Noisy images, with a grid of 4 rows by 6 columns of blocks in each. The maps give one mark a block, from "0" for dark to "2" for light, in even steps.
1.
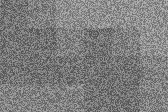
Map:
012222
001012
000001
111001
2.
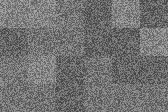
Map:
221020
011002
120100
110111
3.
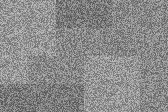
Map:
220011
221111
211221
000221
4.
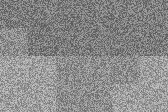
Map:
000000
100000
221112
221122
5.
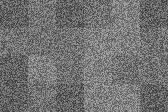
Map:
010120
111221
021211
010220
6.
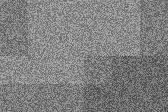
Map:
122221
122221
222100
111000
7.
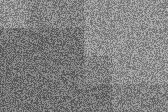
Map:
211222
000222
000122
000011
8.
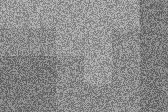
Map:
222220
112210
001210
001110
